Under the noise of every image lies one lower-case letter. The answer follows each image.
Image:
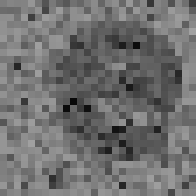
dark e
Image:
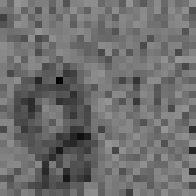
dark g
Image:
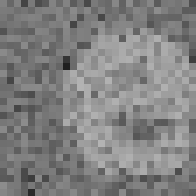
light e
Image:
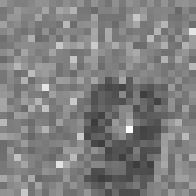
dark g
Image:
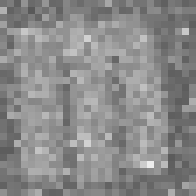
light m
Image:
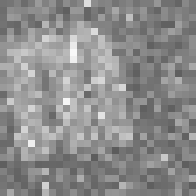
light m
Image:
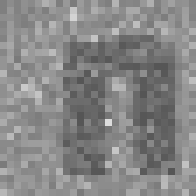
dark n
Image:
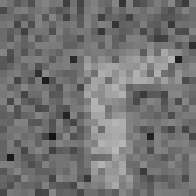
light r
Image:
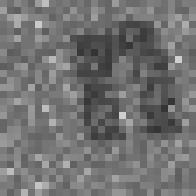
dark n
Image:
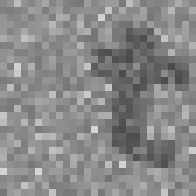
dark t
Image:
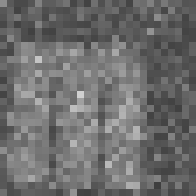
light m
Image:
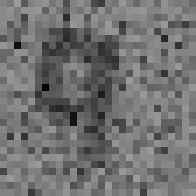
dark q
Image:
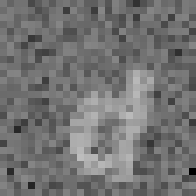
light d
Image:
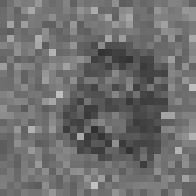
dark a
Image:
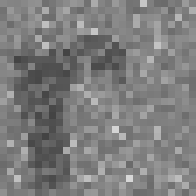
dark r
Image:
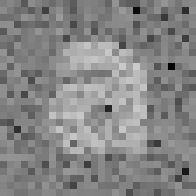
light a
